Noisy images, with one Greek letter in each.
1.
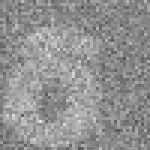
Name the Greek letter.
delta
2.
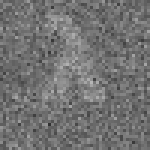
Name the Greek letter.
lambda
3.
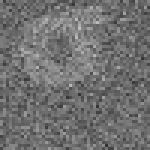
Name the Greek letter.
sigma
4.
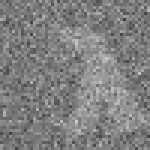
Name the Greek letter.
lambda
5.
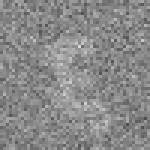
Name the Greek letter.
xi
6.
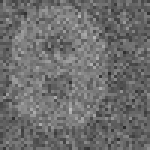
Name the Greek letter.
theta
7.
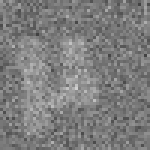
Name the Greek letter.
mu
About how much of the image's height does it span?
two thirds
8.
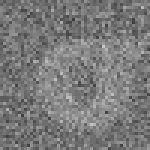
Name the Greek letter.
sigma
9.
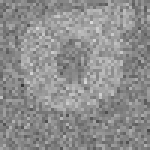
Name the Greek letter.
sigma
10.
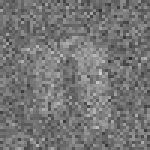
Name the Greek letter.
eta
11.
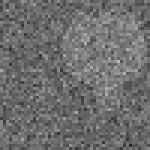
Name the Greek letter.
phi
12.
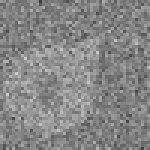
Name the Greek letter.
sigma
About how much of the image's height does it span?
two thirds
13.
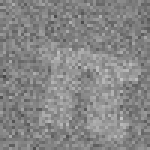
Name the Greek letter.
pi
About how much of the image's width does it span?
two thirds
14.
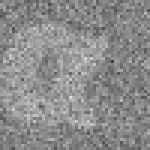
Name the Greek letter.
alpha
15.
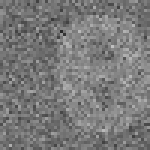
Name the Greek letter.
theta
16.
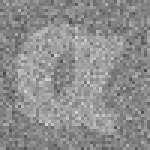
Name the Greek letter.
alpha
